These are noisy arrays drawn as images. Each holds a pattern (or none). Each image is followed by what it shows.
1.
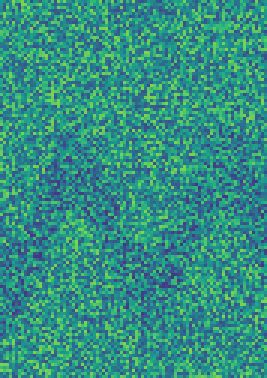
a wavy band
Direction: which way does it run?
left to right
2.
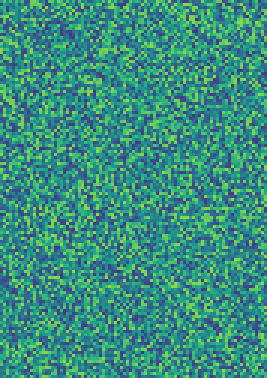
only noise
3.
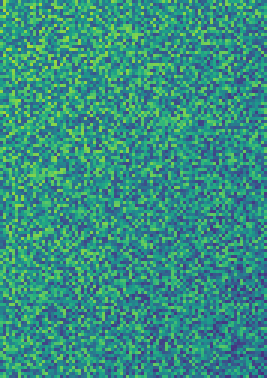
a smooth slope
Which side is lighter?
top left
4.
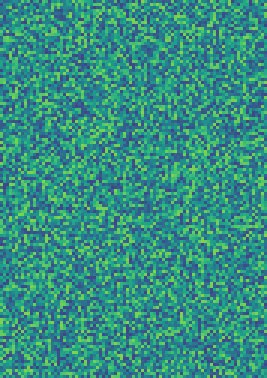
only noise
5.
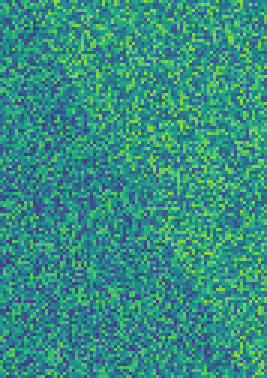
a sharp edge
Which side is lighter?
top right
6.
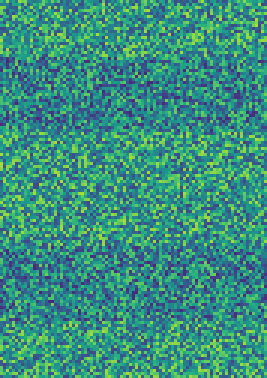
horizontal stripes
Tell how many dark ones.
2
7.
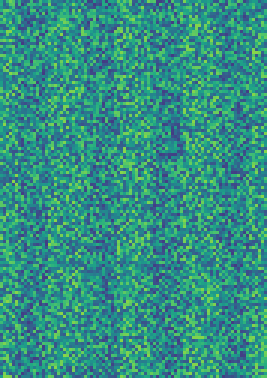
vertical stripes
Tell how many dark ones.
4
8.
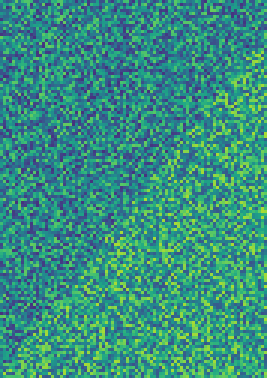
a sharp edge
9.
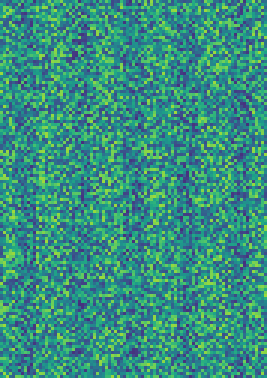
vertical stripes
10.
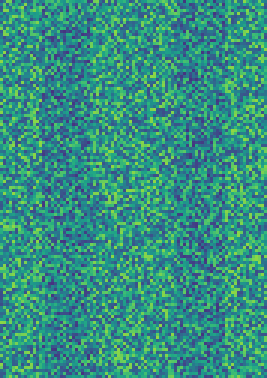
vertical stripes
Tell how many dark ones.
2
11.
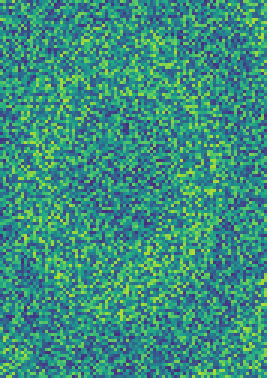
rings round one point
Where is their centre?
centre
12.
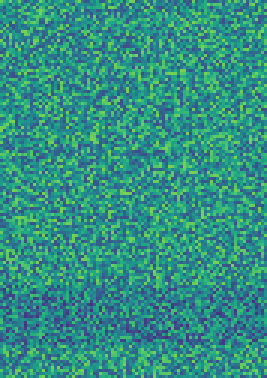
one horizontal stripe
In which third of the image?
bottom
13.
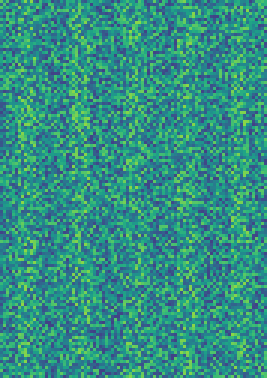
vertical stripes
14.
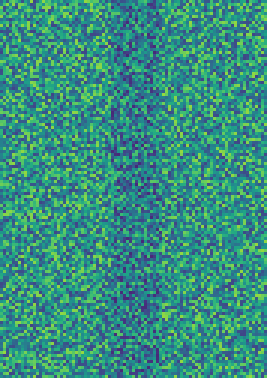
one vertical stripe
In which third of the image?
middle
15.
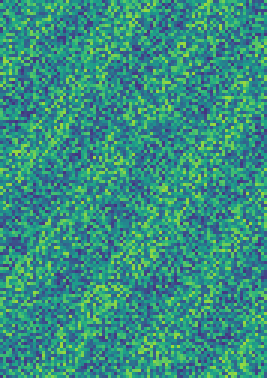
diagonal stripes
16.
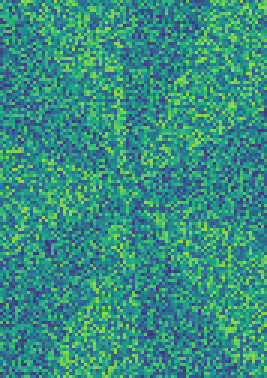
spokes from one point
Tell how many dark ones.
5
